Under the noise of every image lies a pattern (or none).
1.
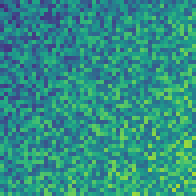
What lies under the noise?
a smooth slope
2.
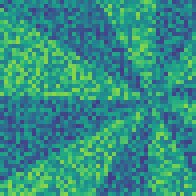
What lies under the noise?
spokes from one point
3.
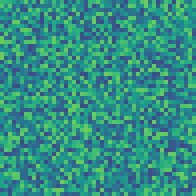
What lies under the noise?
only noise
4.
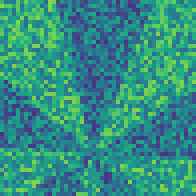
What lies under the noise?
spokes from one point
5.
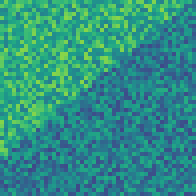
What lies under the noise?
a sharp edge
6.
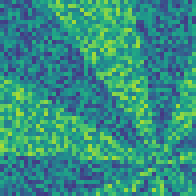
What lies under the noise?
spokes from one point
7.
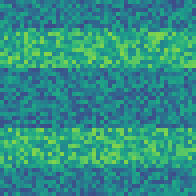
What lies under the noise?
horizontal stripes
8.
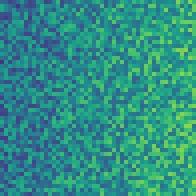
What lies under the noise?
a smooth slope
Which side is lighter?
right
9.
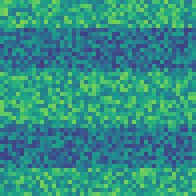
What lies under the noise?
horizontal stripes
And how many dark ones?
2
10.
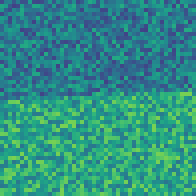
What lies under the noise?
a sharp edge
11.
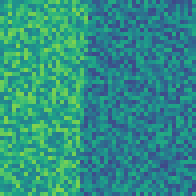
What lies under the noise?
a sharp edge
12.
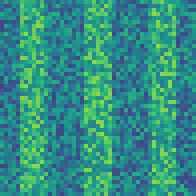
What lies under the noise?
vertical stripes
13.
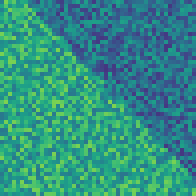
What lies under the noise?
a sharp edge
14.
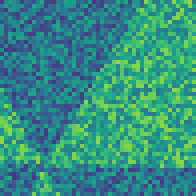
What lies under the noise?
spokes from one point
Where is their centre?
bottom left
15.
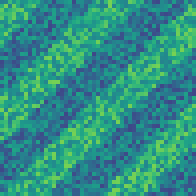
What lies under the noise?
diagonal stripes
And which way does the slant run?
bottom left to top right
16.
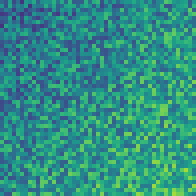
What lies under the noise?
a smooth slope
